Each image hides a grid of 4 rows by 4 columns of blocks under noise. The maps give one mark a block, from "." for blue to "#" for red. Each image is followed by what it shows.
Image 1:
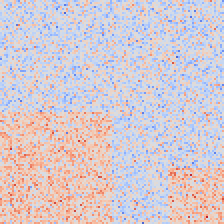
. . . .
. . . .
# # . .
# # . #
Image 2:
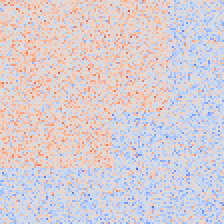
# # # .
# # # .
# # . .
. . . .
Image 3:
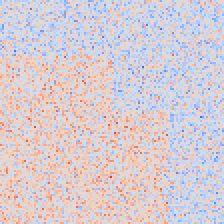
. . . .
# # . .
# # # .
# # # .
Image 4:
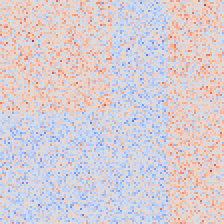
# # . #
# # . #
. . . #
. . . #
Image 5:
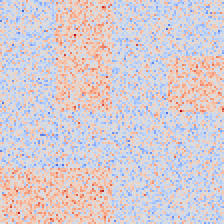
. # . .
. # . #
. . . .
# # . .
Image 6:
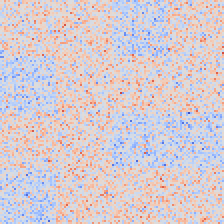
# # . #
. # # #
# # . .
. # # #
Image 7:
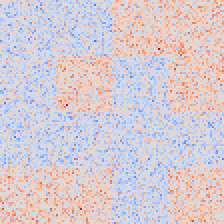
. . # #
. # . #
. . . .
# # . #
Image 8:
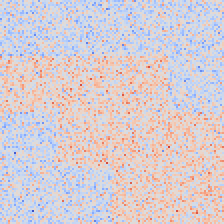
. . . .
# # # .
. # # #
. . # #
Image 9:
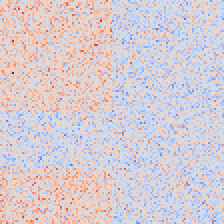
# # . .
# # . .
. . . .
# # . .
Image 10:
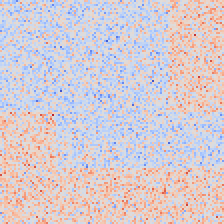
. . . #
. . . #
# . . .
# # # #
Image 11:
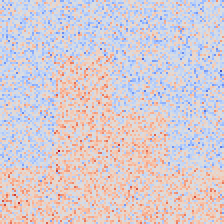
. . . .
. # . .
. # # .
# # # #
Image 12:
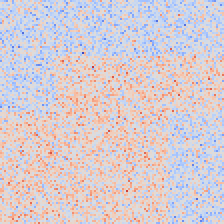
. . . .
. # # #
# # # .
# # # .
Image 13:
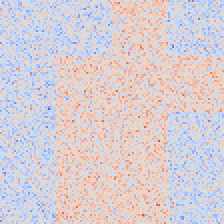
. . # .
. # # #
. # # .
. # # .
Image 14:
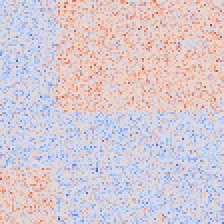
. # # #
. # # #
. . . .
# . . .
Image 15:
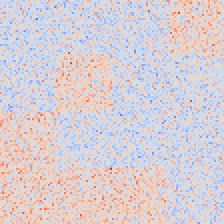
. . . #
. # . .
# . . .
# # # .
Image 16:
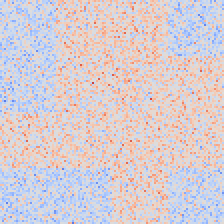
. # # .
. # # #
# # # #
. . # .
